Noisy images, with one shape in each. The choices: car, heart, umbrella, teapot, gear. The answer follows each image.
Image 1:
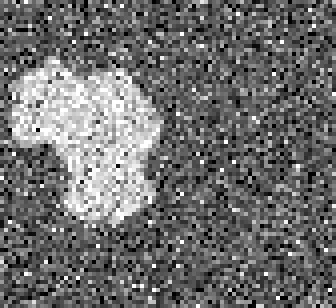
car
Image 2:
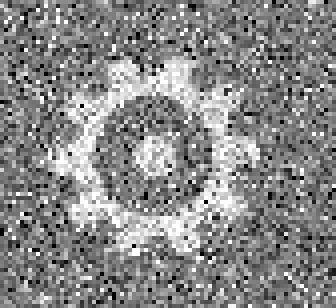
gear
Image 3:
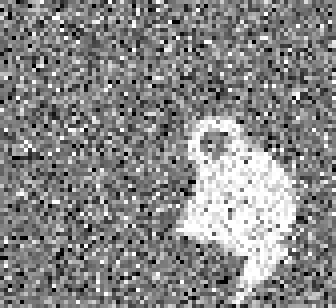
teapot
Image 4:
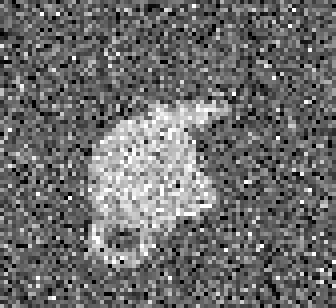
teapot
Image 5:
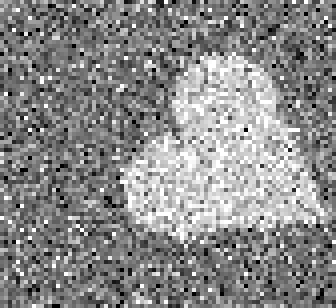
heart
